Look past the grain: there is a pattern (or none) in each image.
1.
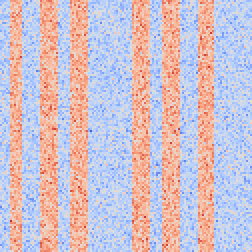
bands of columns
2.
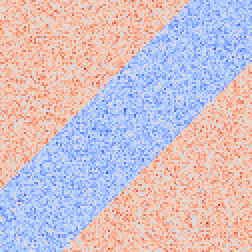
a diagonal band
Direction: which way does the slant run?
bottom left to top right
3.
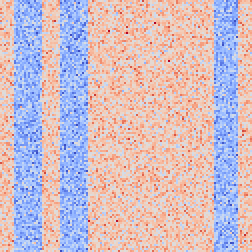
bands of columns
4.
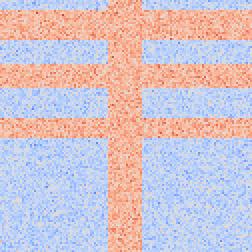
bands of rows crossing bands of columns
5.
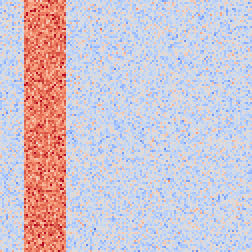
one band of columns
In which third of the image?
left
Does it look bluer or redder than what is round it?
redder
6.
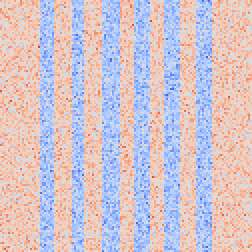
bands of columns
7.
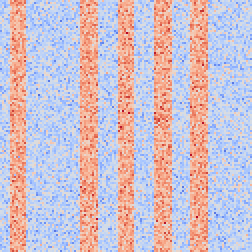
bands of columns
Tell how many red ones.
5
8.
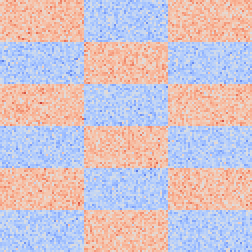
a checkerboard
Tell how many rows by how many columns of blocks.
6 by 3
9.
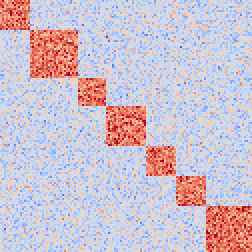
blocks along the diagonal
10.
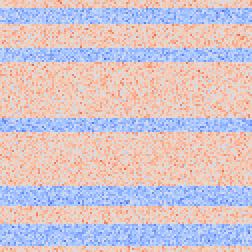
bands of rows
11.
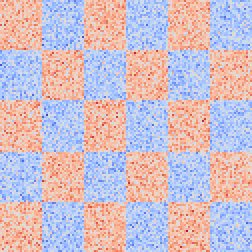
a checkerboard
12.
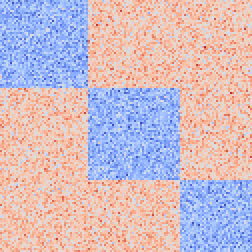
blocks along the diagonal
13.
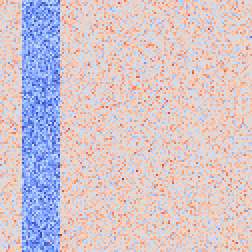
one band of columns
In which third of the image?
left
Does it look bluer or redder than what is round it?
bluer
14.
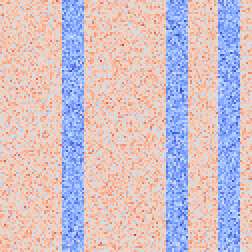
bands of columns
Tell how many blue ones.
3
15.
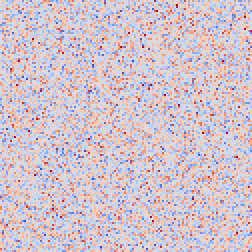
only noise
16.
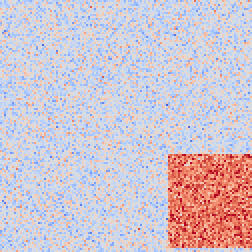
one block
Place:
bottom right
